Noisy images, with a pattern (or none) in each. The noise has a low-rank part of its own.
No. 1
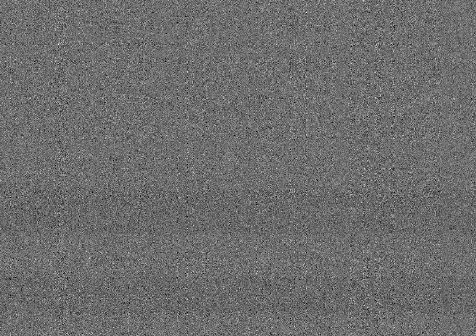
bands of rows
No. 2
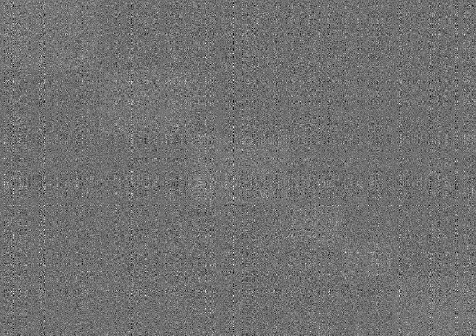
blocks along the diagonal
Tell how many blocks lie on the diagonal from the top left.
6
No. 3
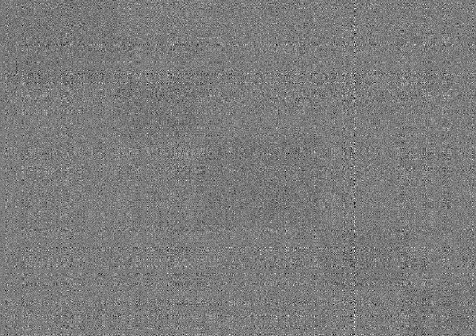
blocks along the diagonal
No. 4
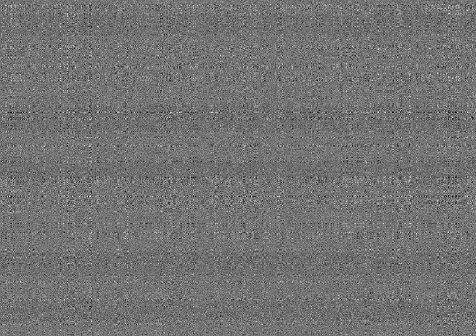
bands of rows
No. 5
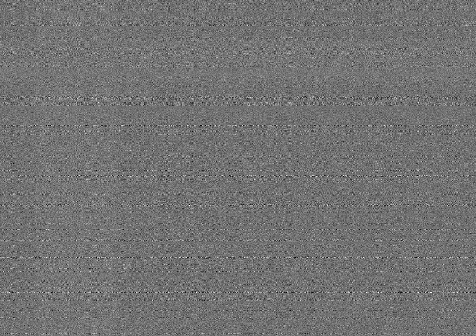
bands of rows crossing bands of columns
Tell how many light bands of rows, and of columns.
1 and 1
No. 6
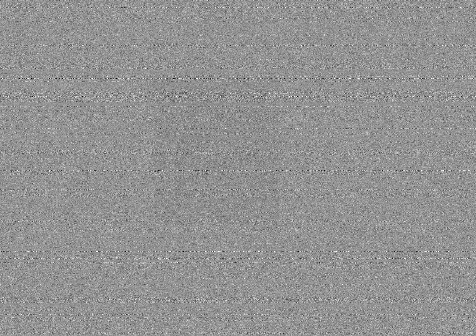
one block
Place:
centre
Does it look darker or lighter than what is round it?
darker
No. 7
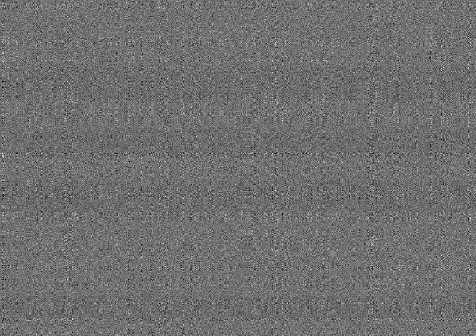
bands of rows
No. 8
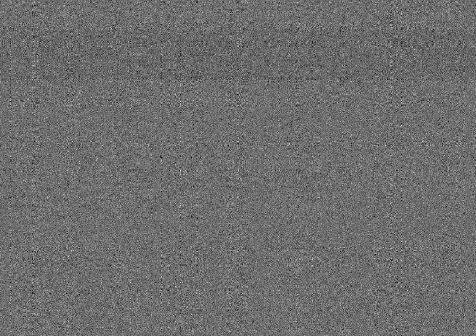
one band of rows
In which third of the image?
top
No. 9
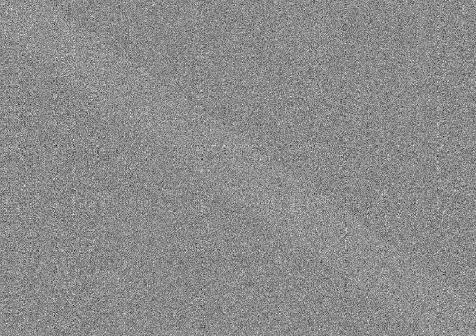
a diagonal band
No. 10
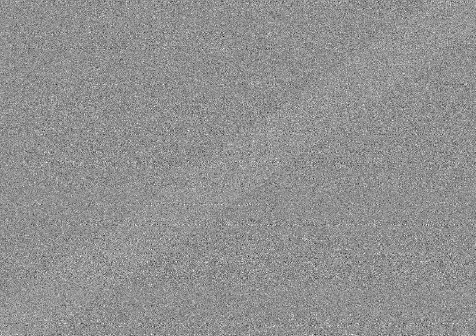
a diagonal band
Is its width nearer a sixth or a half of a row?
a sixth
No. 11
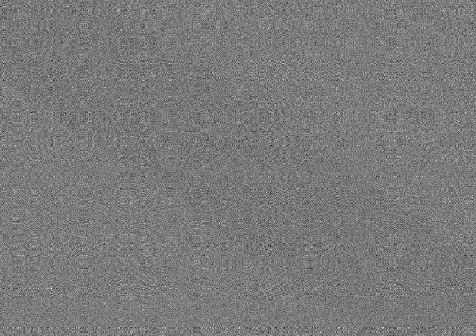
a diagonal band
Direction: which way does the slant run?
top left to bottom right
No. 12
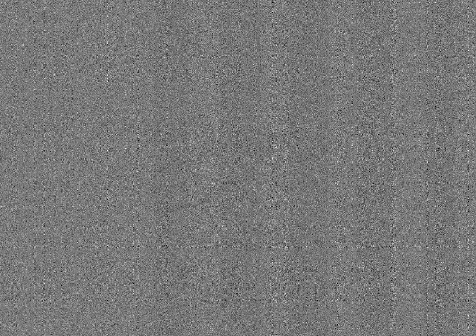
bands of columns
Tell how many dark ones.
5
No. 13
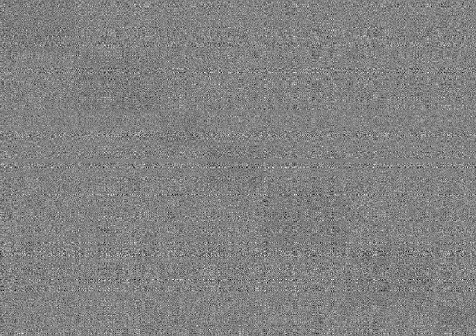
blocks along the diagonal
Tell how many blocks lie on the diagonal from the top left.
7
